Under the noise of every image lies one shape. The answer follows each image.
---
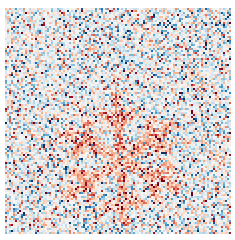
snowflake
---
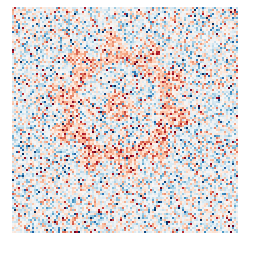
gear
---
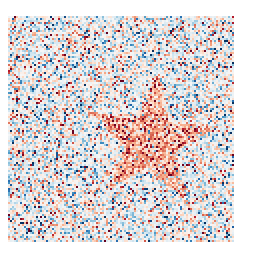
star
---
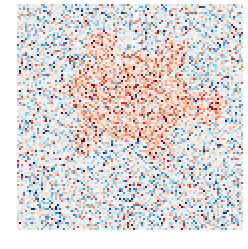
turtle
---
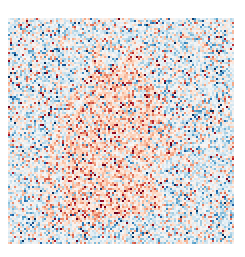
chess knight
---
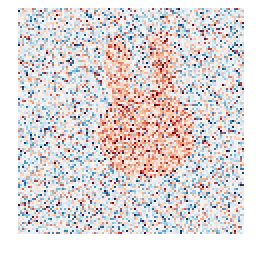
rabbit's head
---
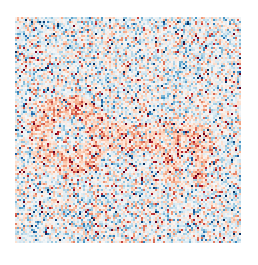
key
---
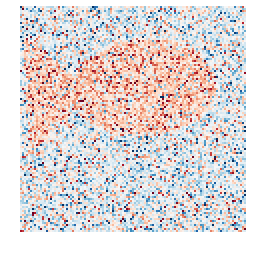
fish
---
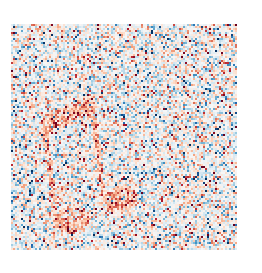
pair of musical notes
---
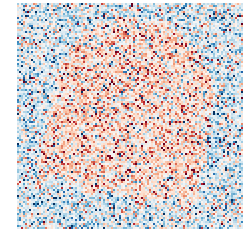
ghost
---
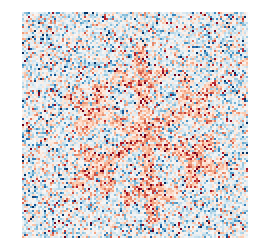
snowflake
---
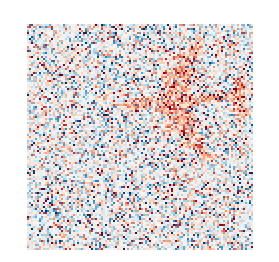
airplane
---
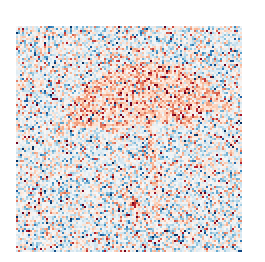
umbrella
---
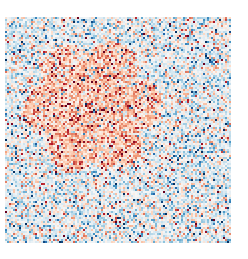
flower
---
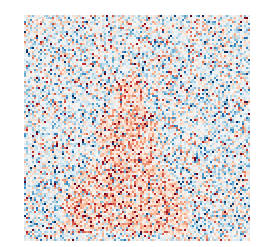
chess pawn
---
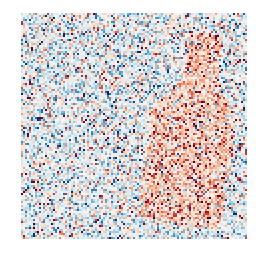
bottle
